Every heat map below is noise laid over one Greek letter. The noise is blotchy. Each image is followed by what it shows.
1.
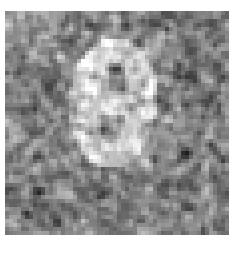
theta
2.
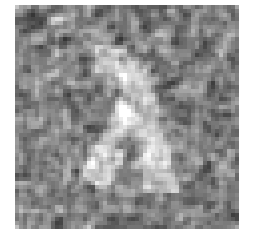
lambda
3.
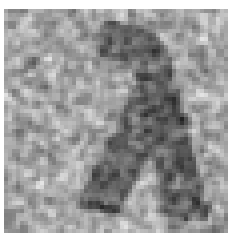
lambda
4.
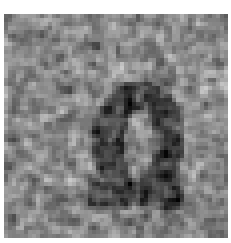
omega
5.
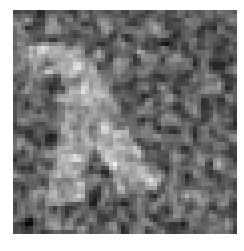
lambda
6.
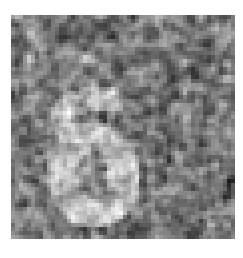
delta
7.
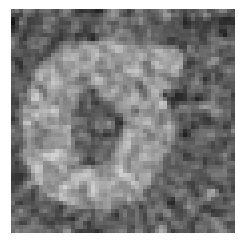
sigma
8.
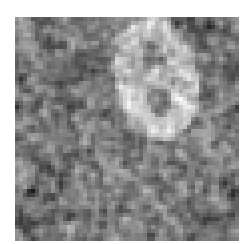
theta
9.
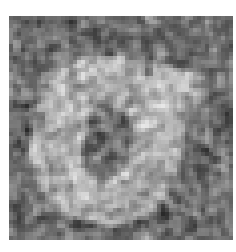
sigma
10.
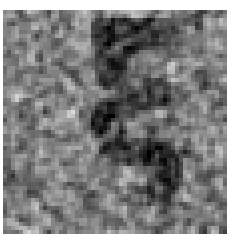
xi
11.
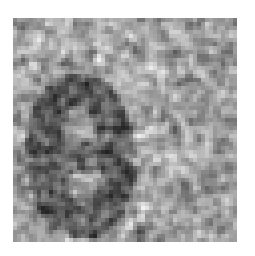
theta
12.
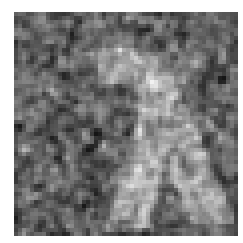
lambda
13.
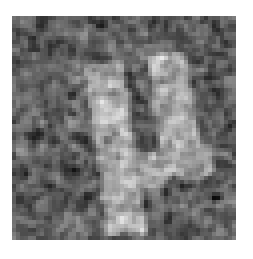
mu
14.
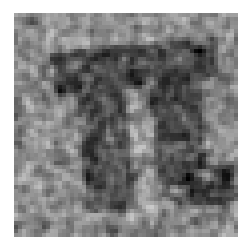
pi
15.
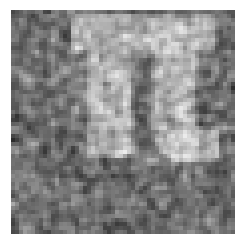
pi
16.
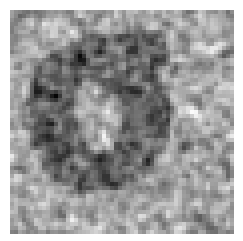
sigma
